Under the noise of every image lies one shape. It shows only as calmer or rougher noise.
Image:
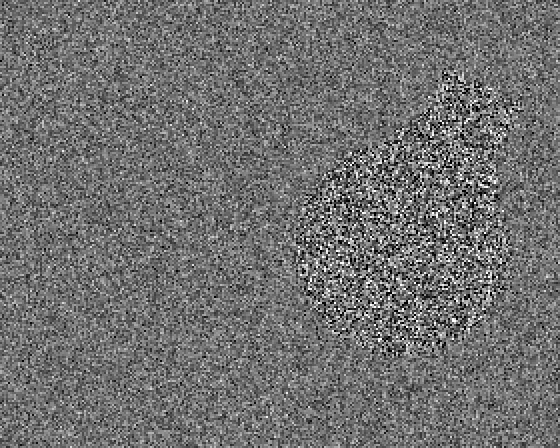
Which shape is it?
light bulb
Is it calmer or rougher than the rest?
rougher
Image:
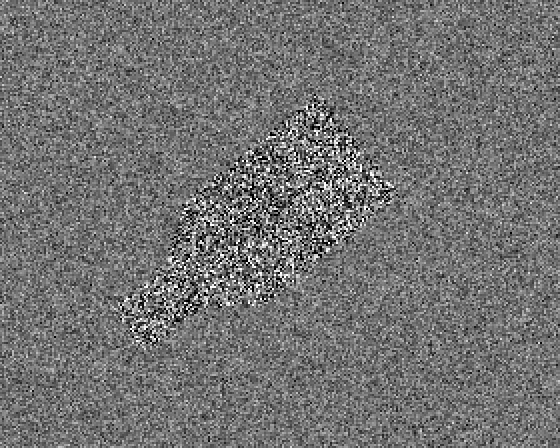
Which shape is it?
bottle
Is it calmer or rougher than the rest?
rougher
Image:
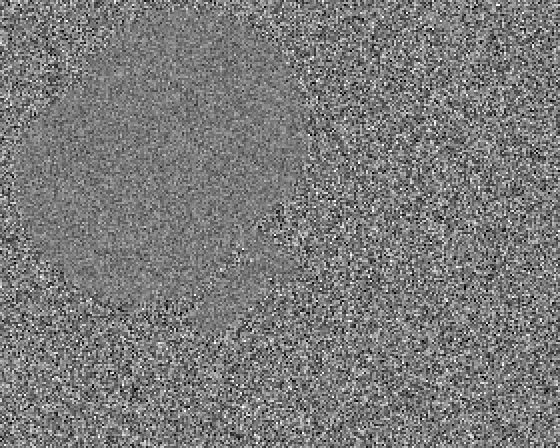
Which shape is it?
apple
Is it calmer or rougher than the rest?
calmer
